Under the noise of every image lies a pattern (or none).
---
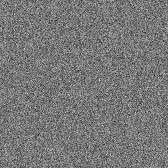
only noise
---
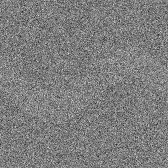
a wavy band
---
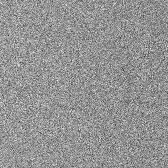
a smooth slope
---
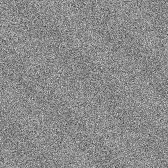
diagonal stripes
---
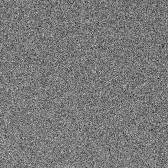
a smooth slope
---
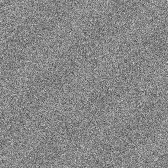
diagonal stripes
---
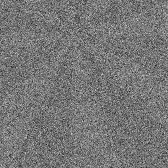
spokes from one point
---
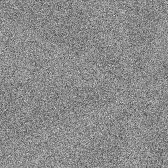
spokes from one point
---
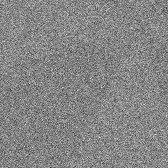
spokes from one point
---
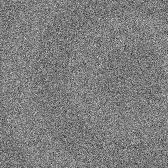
rings round one point
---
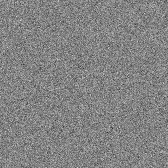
only noise
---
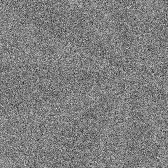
spokes from one point
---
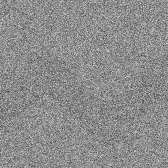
a wavy band
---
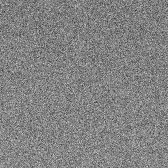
a smooth slope
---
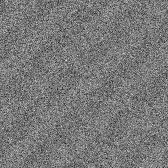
diagonal stripes
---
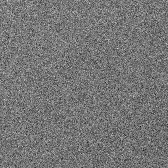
a smooth slope
